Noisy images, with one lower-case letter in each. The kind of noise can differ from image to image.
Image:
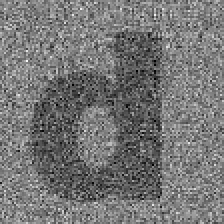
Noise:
low rank plus noise
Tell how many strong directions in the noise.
three or four
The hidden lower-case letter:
d
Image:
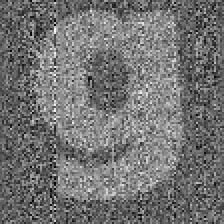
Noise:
columns of uneven size
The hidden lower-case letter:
g
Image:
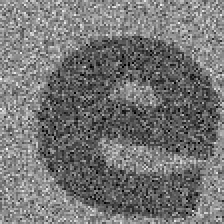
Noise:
independent entries
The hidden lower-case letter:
e
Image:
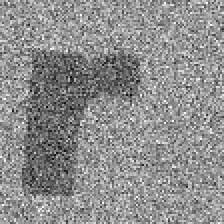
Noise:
independent entries
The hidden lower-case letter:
r
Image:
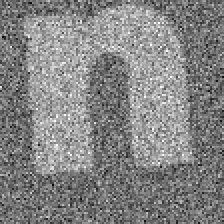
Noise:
independent entries
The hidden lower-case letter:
n
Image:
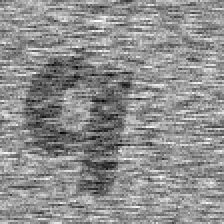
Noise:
streaked along the rows
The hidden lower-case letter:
q
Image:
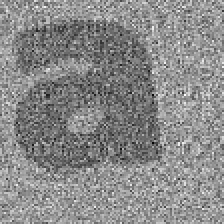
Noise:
low rank plus noise
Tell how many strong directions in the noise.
two
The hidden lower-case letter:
a
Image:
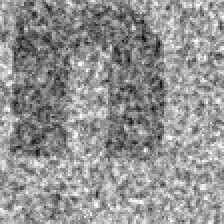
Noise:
blotchy
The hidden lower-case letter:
n
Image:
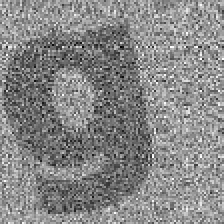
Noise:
low rank plus noise
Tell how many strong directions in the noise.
two
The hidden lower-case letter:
g
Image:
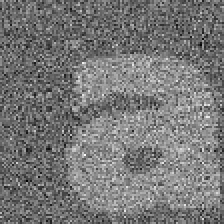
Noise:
low rank plus noise
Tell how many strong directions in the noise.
two
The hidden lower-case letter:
a
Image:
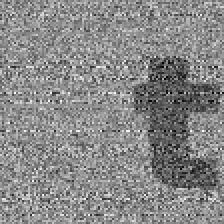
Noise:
rows of uneven size
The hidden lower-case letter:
t
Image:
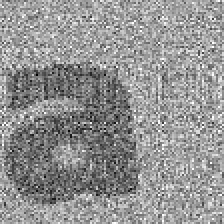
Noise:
low rank plus noise
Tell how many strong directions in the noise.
two
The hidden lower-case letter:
a
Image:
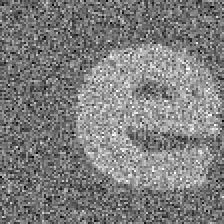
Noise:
independent entries
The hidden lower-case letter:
e
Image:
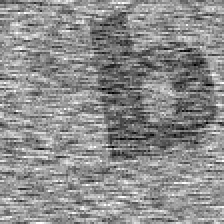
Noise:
streaked along the rows
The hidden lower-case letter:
b
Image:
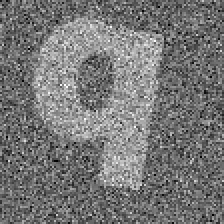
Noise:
independent entries
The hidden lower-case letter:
q
